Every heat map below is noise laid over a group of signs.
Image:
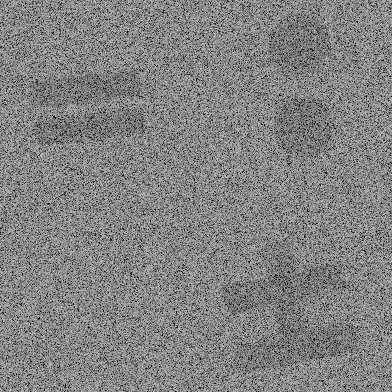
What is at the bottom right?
plus-minus sign
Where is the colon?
top right
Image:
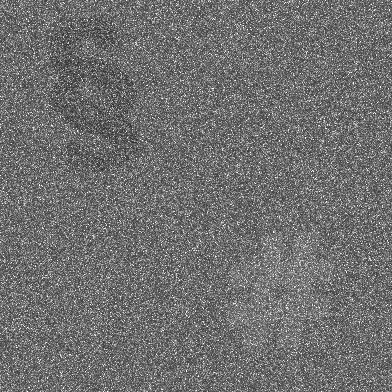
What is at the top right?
nothing
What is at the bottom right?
hash sign
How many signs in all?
2
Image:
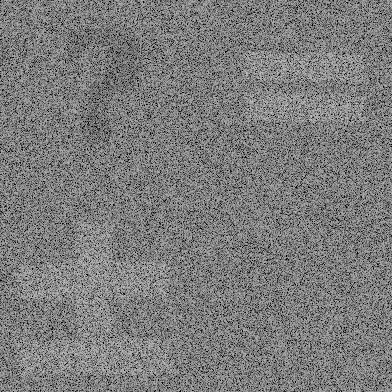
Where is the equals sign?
top right
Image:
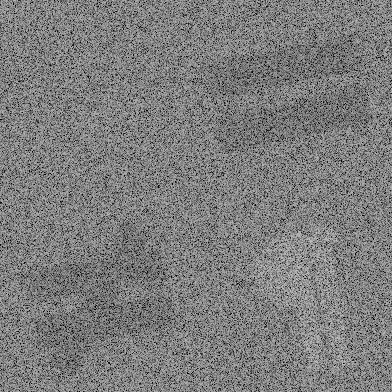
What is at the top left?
nothing
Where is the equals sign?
top right
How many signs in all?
3
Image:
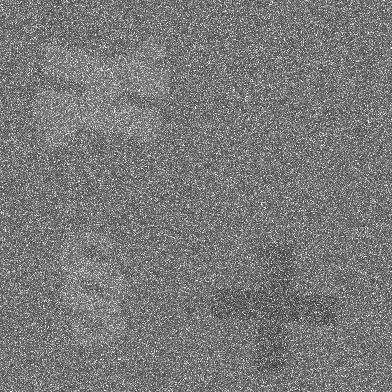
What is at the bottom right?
plus sign
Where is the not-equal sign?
top left
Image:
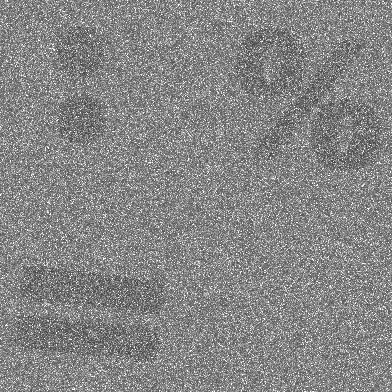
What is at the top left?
colon
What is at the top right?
percent sign
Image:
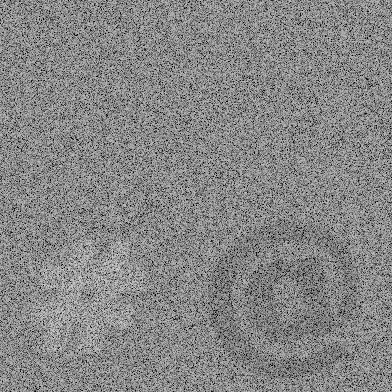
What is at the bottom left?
hash sign
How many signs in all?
2
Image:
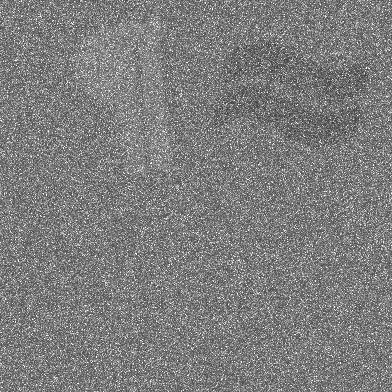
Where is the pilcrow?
top left
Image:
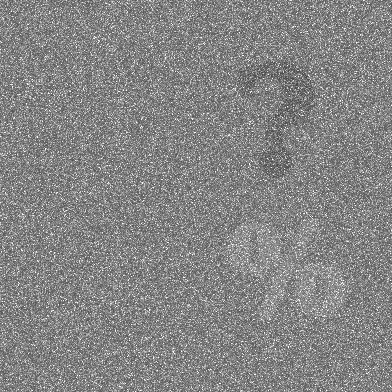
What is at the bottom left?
nothing
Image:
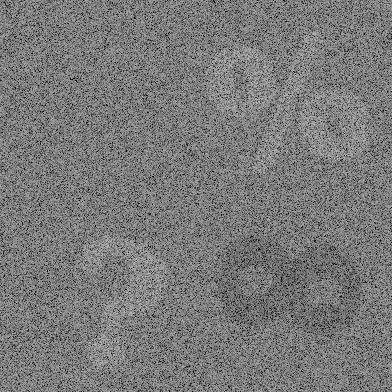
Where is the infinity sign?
bottom right
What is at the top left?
nothing
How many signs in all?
3
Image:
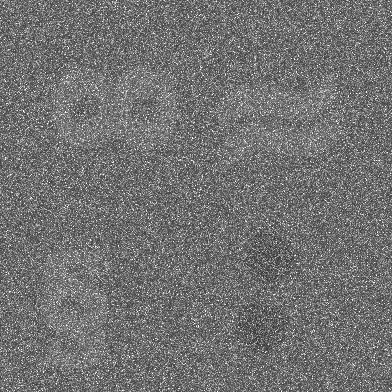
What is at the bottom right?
colon
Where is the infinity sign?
top left
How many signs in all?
4
